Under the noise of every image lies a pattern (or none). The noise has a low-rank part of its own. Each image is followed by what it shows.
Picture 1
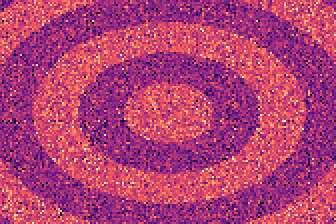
rings round one point
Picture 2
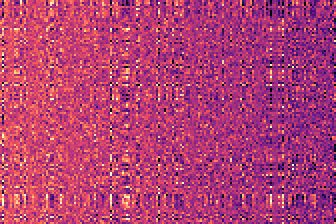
a smooth slope
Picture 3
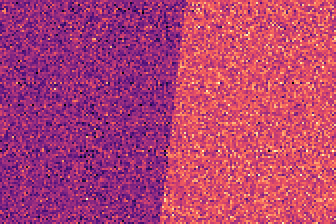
a sharp edge
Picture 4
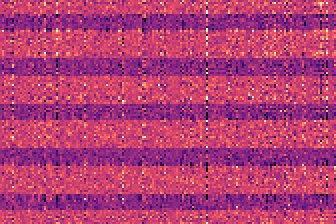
horizontal stripes
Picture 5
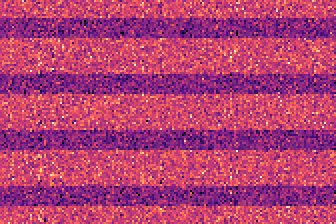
horizontal stripes
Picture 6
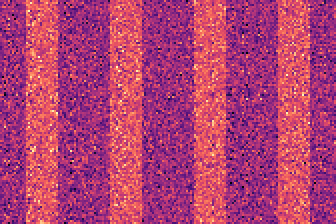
vertical stripes
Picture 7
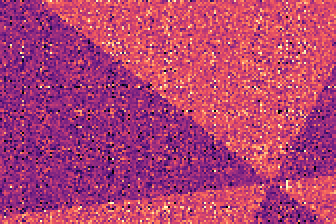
spokes from one point
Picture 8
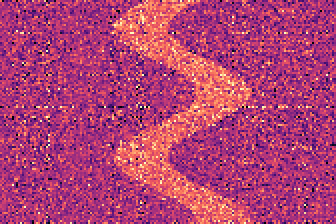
a wavy band
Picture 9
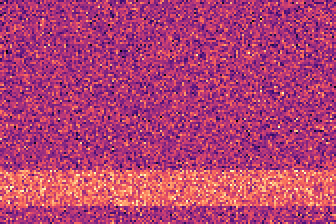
one horizontal stripe
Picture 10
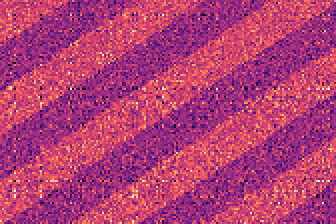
diagonal stripes
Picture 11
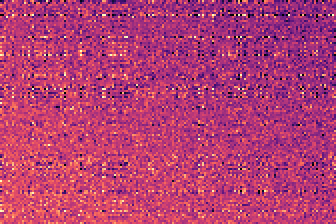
a smooth slope
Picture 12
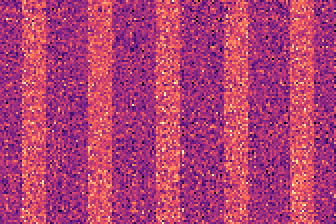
vertical stripes
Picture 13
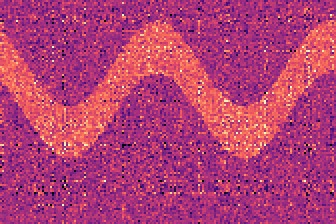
a wavy band
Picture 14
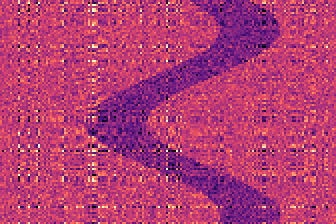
a wavy band
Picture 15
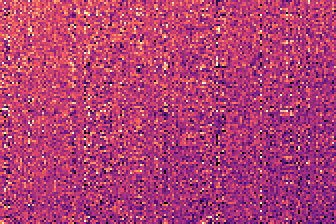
a smooth slope
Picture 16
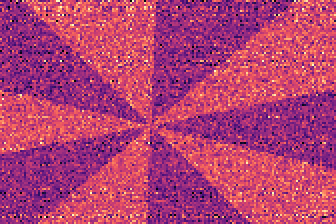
spokes from one point
